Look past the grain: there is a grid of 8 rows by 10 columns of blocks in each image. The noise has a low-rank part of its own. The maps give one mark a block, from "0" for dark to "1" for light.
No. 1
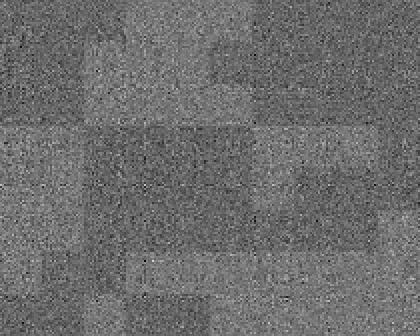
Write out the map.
0 0 0 1 1 1 0 0 0 0
0 0 1 1 1 0 0 0 0 0
0 0 1 1 1 1 0 0 0 0
1 1 0 0 0 0 1 1 1 0
1 1 0 0 0 0 1 0 0 0
1 1 0 0 0 0 0 0 0 1
1 0 0 1 1 1 1 1 1 1
0 0 1 0 0 1 1 1 1 1
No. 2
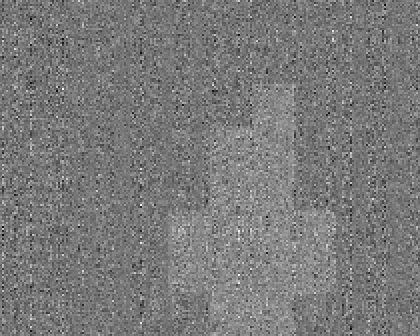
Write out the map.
0 0 0 0 0 0 0 0 0 0
0 0 0 0 0 0 0 0 0 0
0 0 0 0 0 0 1 0 0 0
0 0 0 0 0 1 1 0 0 0
0 0 0 0 0 1 1 0 0 0
0 0 0 0 1 1 1 1 0 0
0 0 0 0 1 1 1 1 0 0
0 0 0 0 0 1 1 0 0 0
